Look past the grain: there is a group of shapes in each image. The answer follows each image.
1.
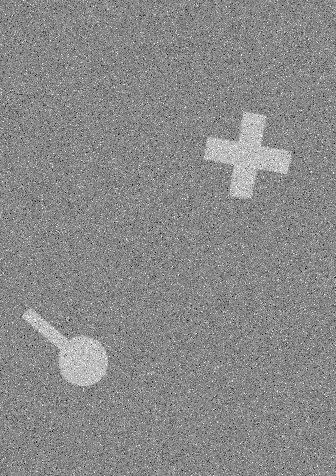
top right: light cross; bottom left: light lollipop
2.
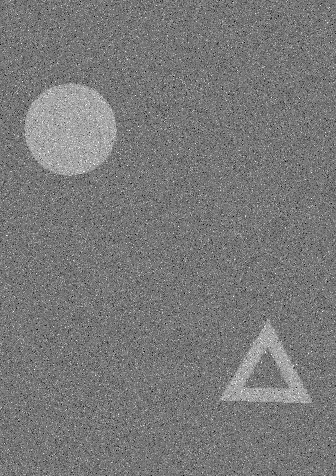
top left: light disc; bottom right: light triangle frame
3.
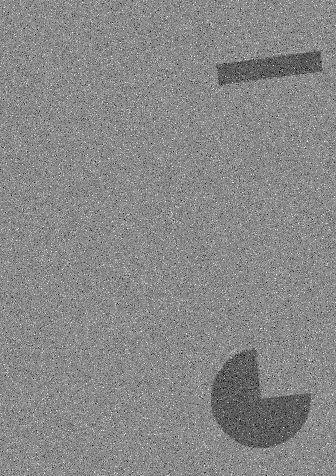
top right: dark bar; bottom right: dark disc with a wedge cut out
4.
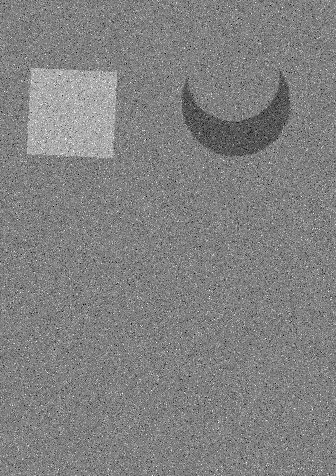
top left: light square; top right: dark crescent
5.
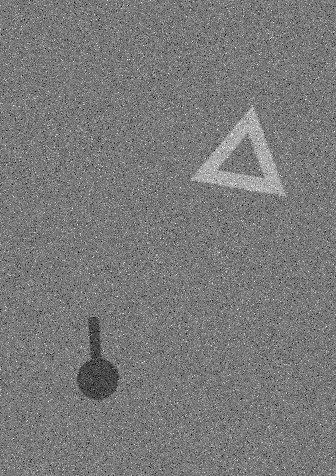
top right: light triangle frame; bottom left: dark lollipop
